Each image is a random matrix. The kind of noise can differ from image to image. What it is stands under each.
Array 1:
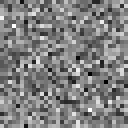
independent entries
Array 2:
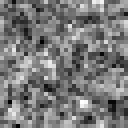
blotchy
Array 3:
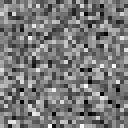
independent entries
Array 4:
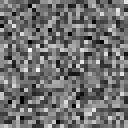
independent entries
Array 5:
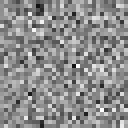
low rank plus noise
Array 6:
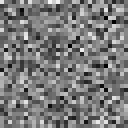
low rank plus noise
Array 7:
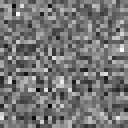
low rank plus noise
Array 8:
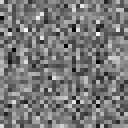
low rank plus noise
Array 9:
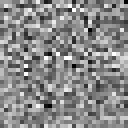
low rank plus noise
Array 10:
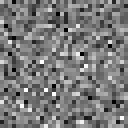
heavy tails
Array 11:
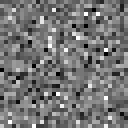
heavy tails
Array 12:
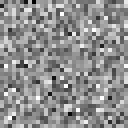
independent entries
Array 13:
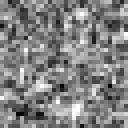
blotchy
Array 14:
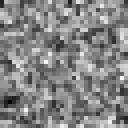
blotchy
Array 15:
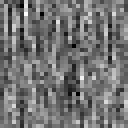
streaked along the columns
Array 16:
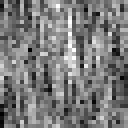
streaked along the columns
